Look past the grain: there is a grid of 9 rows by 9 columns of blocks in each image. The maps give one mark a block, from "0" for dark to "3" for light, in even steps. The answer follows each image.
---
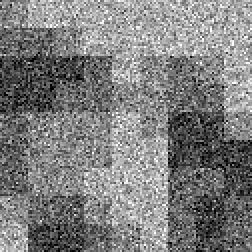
233333333
112333333
000132123
001122113
122232002
122233000
122333110
211233101
300123101
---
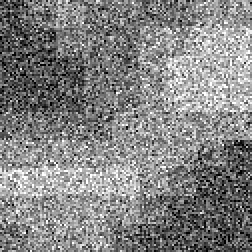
012111122
001112233
000112333
000112333
111122222
222222210
333332100
222221000
122210000
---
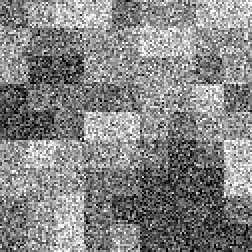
123312233
211223322
200222212
011112231
001332122
232221013
222110003
123100001
123120000
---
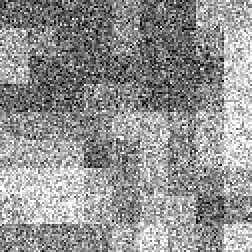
000010022
210010013
200000003
000110013
111122123
222012123
333212112
233212201
111123213
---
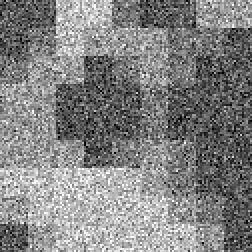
003310022
013222110
122012100
220001000
220001000
222012100
333332100
233333210
023333320
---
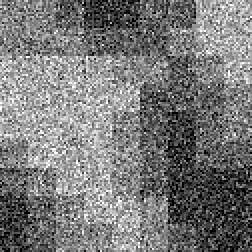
221001133
222111233
333322123
333331112
333321012
233321011
123321000
012332000
012232100
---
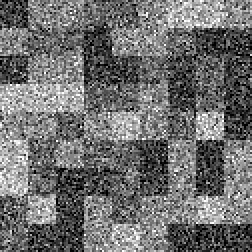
022112332
211022100
022001010
333112010
221232130
312110202
310010202
130212232
100232000
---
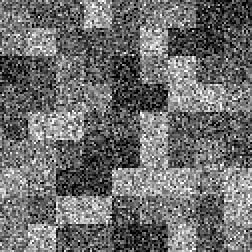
211312200
231113001
012102311
112200332
133113111
221003121
320033323
213312213
231100312
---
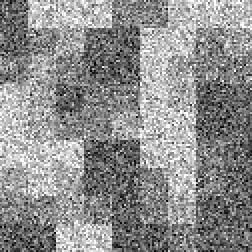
033311333
012003312
121003211
320113200
321123300
333003310
232001310
112101200
003300100
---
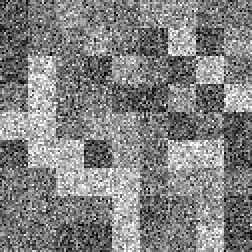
012112211
011210302
031021031
131100203
331221010
033021330
113331221
111130120
110031130
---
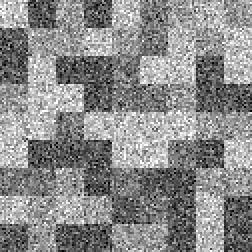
302031232
022321323
030013303
233011200
331333322
300033103
112010022
323201030
020022030
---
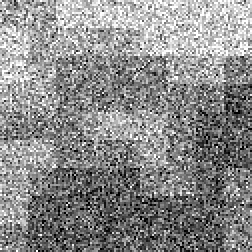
223333333
322223333
321111221
221111110
111222100
221112100
210001101
200000001
100000001
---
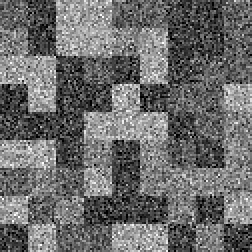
103311001
203323001
330103011
030030113
000333012
330202102
121302222
312000203
031133020
